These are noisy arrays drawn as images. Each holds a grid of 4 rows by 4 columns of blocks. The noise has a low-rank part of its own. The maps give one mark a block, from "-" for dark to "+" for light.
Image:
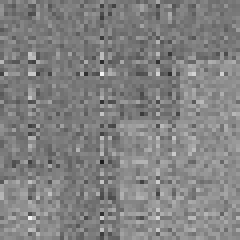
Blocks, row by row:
----
---+
--++
+-++
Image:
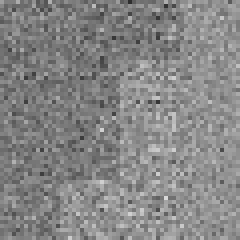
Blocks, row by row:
---+
--++
--++
-+++
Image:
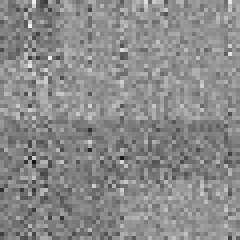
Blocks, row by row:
-+++
++++
----
--++
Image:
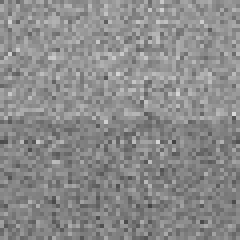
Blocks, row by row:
++++
++++
----
----
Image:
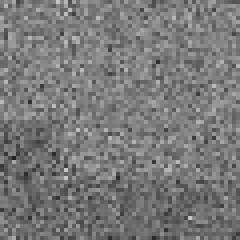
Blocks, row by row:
++++
++++
-+++
----
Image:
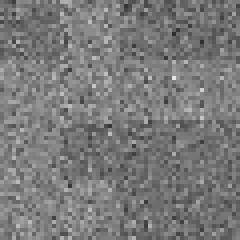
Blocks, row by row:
-+--
++++
+---
++--
